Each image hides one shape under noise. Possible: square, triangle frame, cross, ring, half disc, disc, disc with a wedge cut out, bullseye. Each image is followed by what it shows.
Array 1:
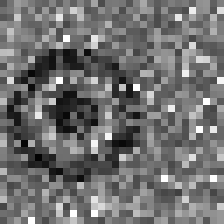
bullseye
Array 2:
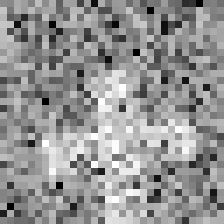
cross
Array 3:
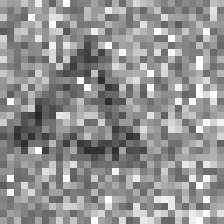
triangle frame
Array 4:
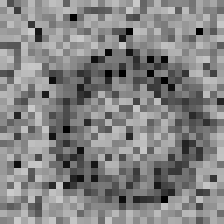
ring
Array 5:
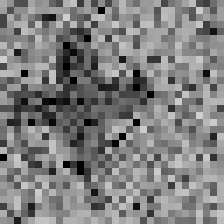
cross
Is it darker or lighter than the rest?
darker
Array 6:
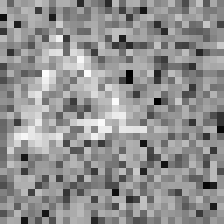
triangle frame
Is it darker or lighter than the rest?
lighter
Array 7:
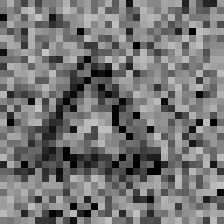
triangle frame
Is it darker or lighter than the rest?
darker
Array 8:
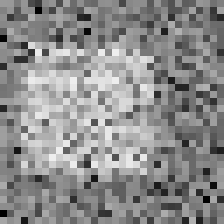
square
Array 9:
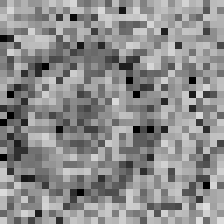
bullseye
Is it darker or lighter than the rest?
darker
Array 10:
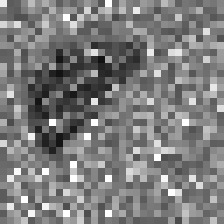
half disc
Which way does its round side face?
up and left
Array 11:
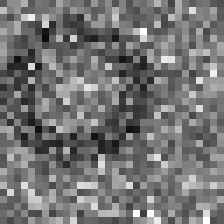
ring
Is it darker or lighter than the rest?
darker
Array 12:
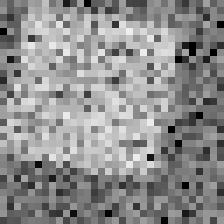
square
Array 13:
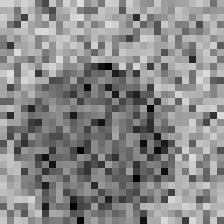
disc
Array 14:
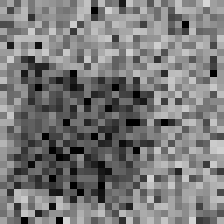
square
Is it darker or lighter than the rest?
darker
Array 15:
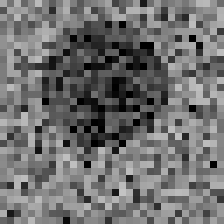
disc
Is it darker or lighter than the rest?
darker
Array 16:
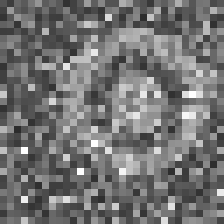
bullseye
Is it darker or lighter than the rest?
lighter
